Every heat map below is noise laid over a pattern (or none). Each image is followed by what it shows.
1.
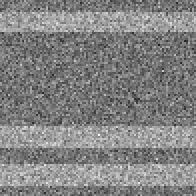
bands of rows
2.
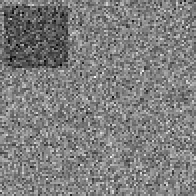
one block
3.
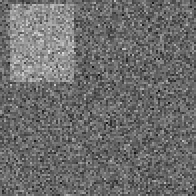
one block
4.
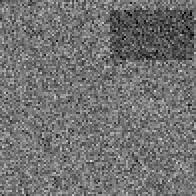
one block
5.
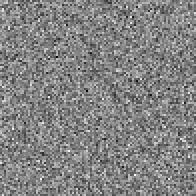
only noise
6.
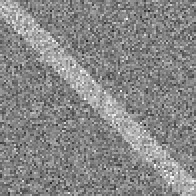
a diagonal band
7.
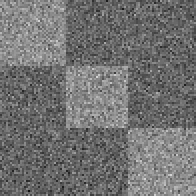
blocks along the diagonal
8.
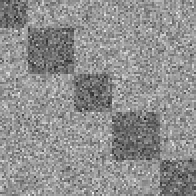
blocks along the diagonal
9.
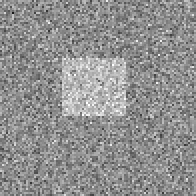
one block
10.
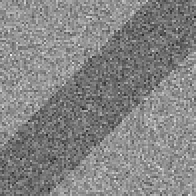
a diagonal band
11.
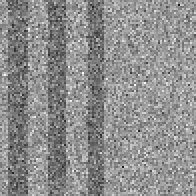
bands of columns
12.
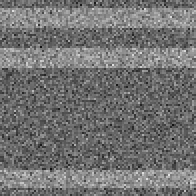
bands of rows
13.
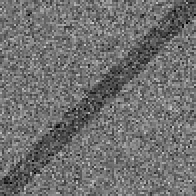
a diagonal band
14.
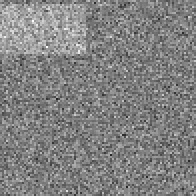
one block
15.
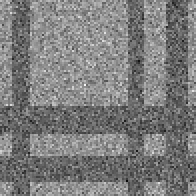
bands of rows crossing bands of columns
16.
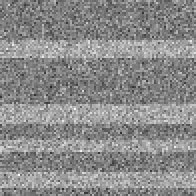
bands of rows
